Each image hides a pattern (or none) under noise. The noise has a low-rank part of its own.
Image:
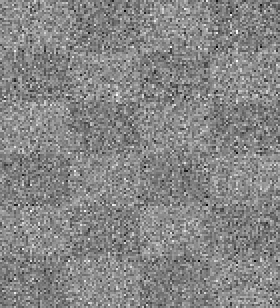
a checkerboard
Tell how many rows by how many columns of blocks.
6 by 4
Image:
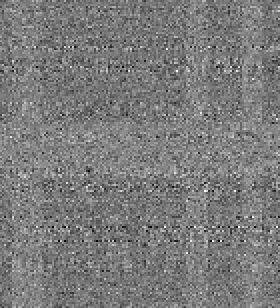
bands of rows crossing bands of columns
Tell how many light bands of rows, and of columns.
1 and 3
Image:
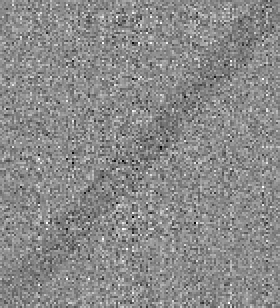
a diagonal band
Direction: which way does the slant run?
bottom left to top right
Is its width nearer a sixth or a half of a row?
a sixth
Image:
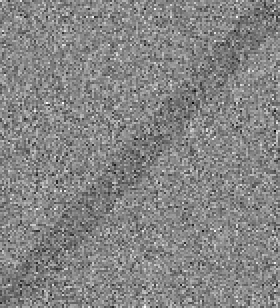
a diagonal band
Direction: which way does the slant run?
bottom left to top right
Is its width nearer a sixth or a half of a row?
a sixth
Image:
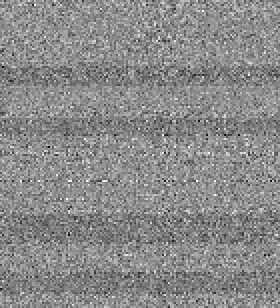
bands of rows
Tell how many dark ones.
4
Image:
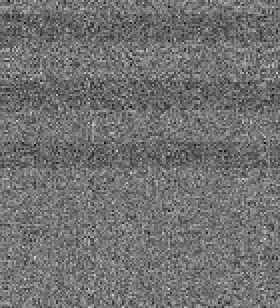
bands of rows
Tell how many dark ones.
3
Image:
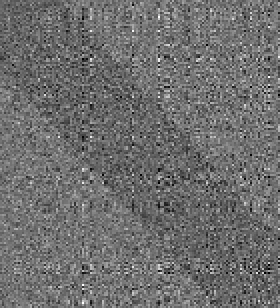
a diagonal band
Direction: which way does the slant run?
top left to bottom right
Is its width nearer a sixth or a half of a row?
a half
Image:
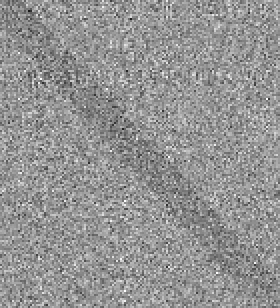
a diagonal band
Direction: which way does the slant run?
top left to bottom right
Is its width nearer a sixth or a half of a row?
a sixth
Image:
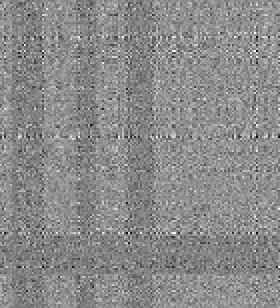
bands of rows crossing bands of columns
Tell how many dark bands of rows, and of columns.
1 and 3
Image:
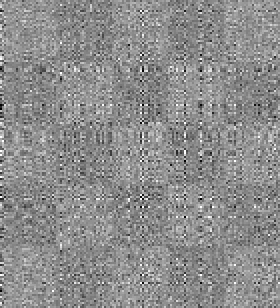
a checkerboard
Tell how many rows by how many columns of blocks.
5 by 5
